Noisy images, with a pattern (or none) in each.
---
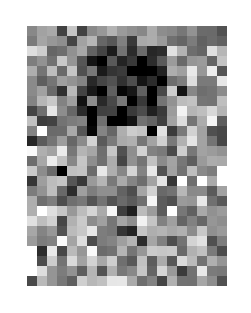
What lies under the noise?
one block
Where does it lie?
top middle
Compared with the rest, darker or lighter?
darker
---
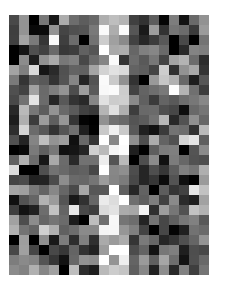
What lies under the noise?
one band of columns
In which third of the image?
middle
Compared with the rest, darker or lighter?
lighter
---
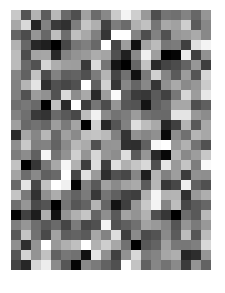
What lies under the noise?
only noise
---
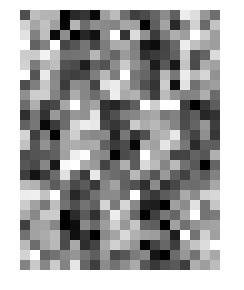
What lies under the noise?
a checkerboard
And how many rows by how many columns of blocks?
3 by 5
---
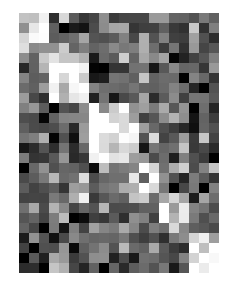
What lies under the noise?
blocks along the diagonal
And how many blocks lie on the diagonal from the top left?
6
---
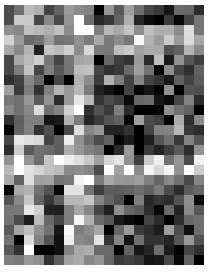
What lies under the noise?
bands of rows crossing bands of columns
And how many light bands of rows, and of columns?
2 and 2
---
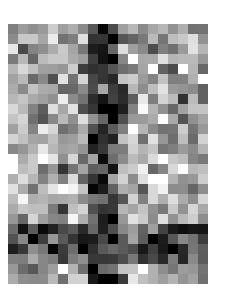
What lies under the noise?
bands of rows crossing bands of columns
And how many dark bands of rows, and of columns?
1 and 1
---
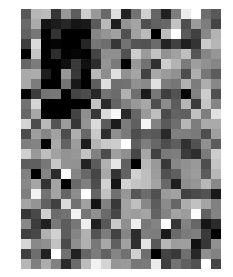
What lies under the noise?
one block
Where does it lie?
top left
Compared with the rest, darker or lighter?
darker
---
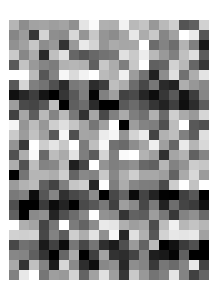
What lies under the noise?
bands of rows
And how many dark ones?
3
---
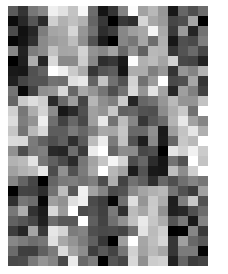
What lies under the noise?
a checkerboard
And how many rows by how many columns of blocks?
3 by 5
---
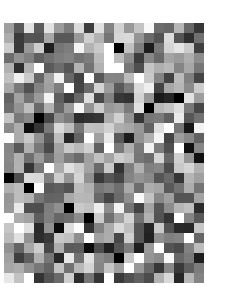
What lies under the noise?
only noise
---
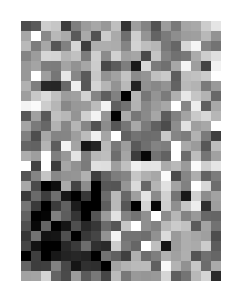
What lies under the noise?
one block
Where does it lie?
bottom left
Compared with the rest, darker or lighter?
darker
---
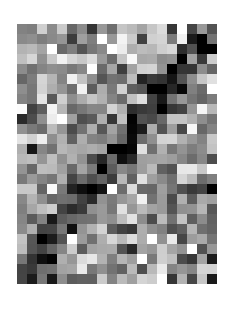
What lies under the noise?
a diagonal band
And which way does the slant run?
bottom left to top right
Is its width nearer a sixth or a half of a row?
a sixth
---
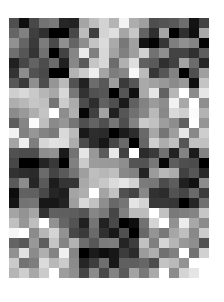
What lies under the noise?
a checkerboard
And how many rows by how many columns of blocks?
4 by 3
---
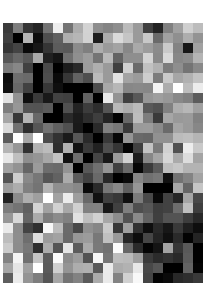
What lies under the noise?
a diagonal band
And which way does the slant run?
top left to bottom right
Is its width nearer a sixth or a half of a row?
a half
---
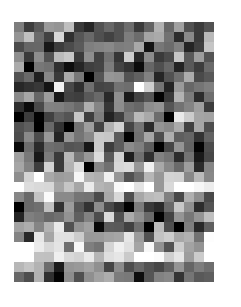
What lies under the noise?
bands of rows
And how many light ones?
2
